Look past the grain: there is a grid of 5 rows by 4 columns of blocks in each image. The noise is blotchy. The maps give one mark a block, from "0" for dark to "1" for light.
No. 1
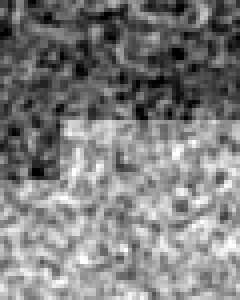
0000
0000
0111
1111
1111
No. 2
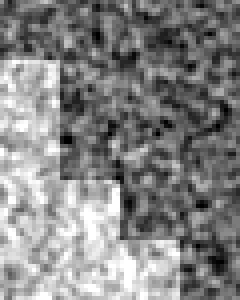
0000
1000
1000
1100
1110
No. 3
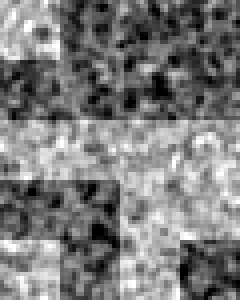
1000
0000
1111
0011
1010
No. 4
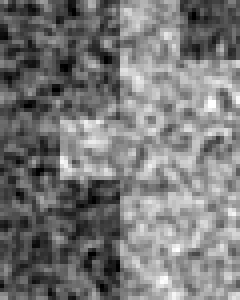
0010
0011
0111
0011
0011
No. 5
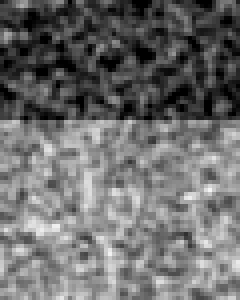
0000
0000
1111
1111
1111
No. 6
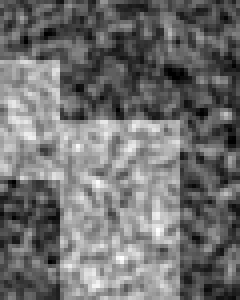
0000
1000
1110
0110
0110
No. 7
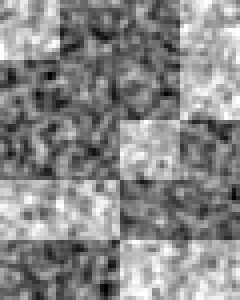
1001
0001
0010
1100
0011
